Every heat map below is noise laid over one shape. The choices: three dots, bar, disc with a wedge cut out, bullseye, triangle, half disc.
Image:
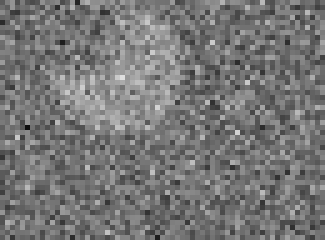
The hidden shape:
disc with a wedge cut out
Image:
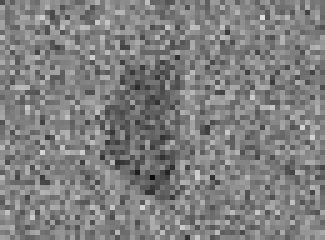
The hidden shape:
half disc
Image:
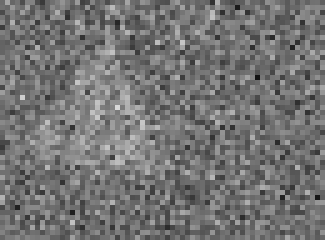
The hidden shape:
triangle
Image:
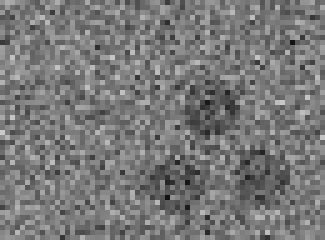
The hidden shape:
three dots
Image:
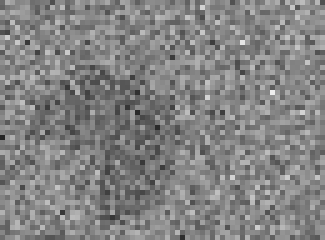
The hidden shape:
disc with a wedge cut out
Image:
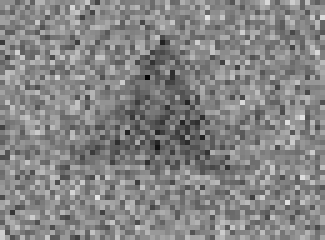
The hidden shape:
triangle
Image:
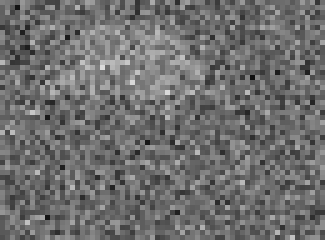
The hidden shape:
half disc
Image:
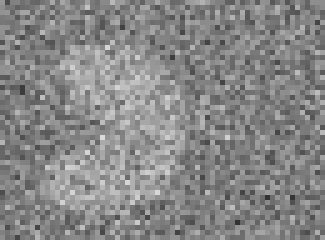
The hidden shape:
disc with a wedge cut out
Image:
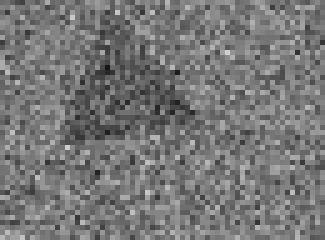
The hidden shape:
triangle
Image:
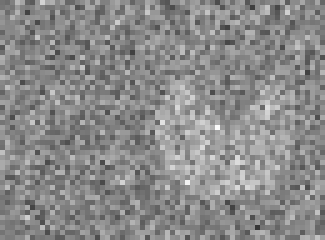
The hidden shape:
disc with a wedge cut out
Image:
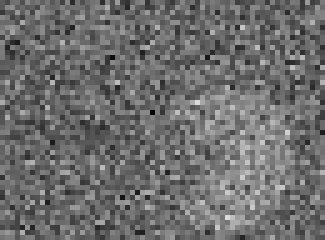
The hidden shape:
disc with a wedge cut out
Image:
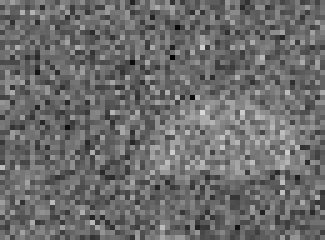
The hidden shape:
half disc
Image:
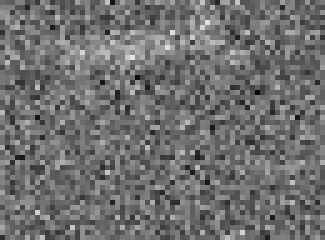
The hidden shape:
bar
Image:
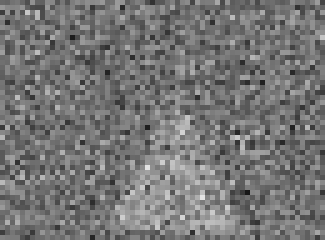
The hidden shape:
triangle
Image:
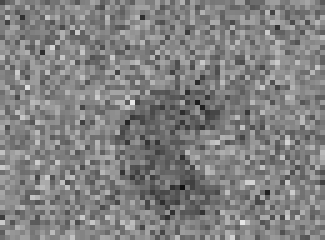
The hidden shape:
disc with a wedge cut out
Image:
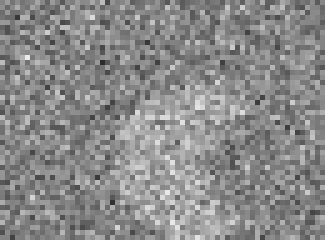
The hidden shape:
disc with a wedge cut out
